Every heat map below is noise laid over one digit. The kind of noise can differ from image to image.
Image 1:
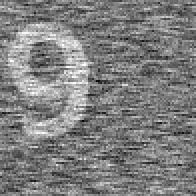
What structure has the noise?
streaked along the rows
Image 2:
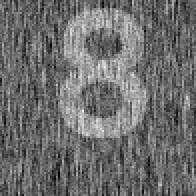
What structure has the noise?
streaked along the columns
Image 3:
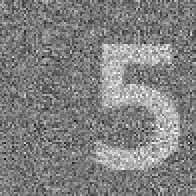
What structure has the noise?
low rank plus noise
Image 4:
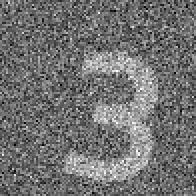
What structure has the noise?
independent entries
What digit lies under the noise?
3
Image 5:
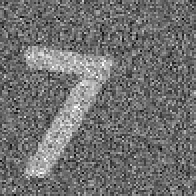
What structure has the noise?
low rank plus noise
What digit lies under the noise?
7
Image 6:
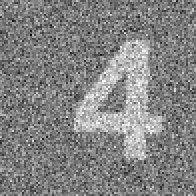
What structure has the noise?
independent entries
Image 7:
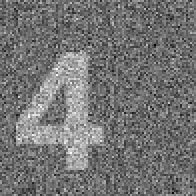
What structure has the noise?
low rank plus noise
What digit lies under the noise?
4
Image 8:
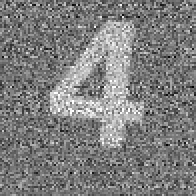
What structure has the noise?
rows of uneven size
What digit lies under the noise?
4
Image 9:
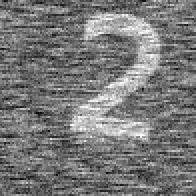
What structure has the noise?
streaked along the rows
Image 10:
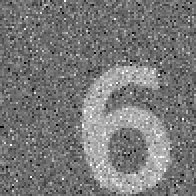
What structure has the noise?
heavy tails
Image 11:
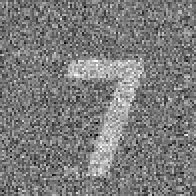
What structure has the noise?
low rank plus noise
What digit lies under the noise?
7
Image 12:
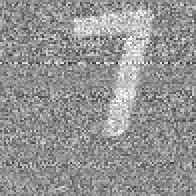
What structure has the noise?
rows of uneven size
